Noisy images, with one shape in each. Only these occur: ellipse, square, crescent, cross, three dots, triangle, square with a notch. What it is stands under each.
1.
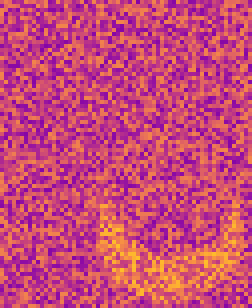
crescent
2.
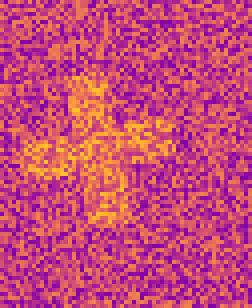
cross
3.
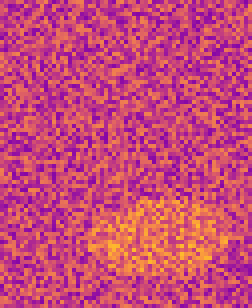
ellipse
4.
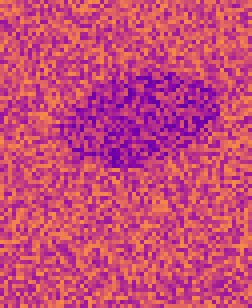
ellipse
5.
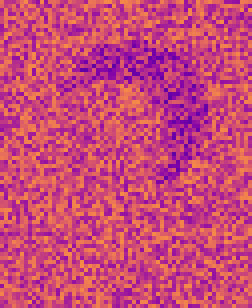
crescent
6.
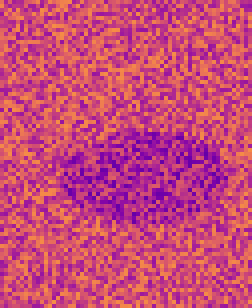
ellipse
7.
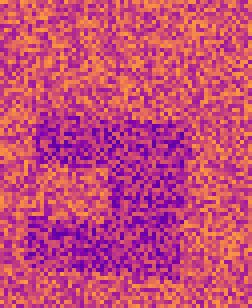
square with a notch
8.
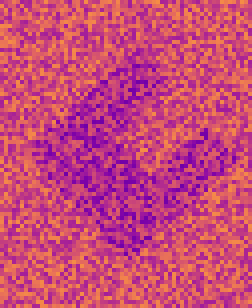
square with a notch
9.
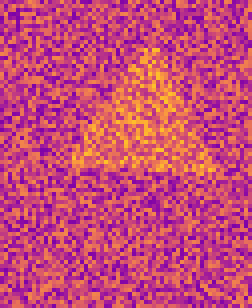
triangle
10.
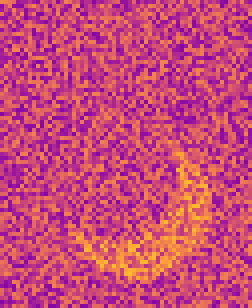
crescent
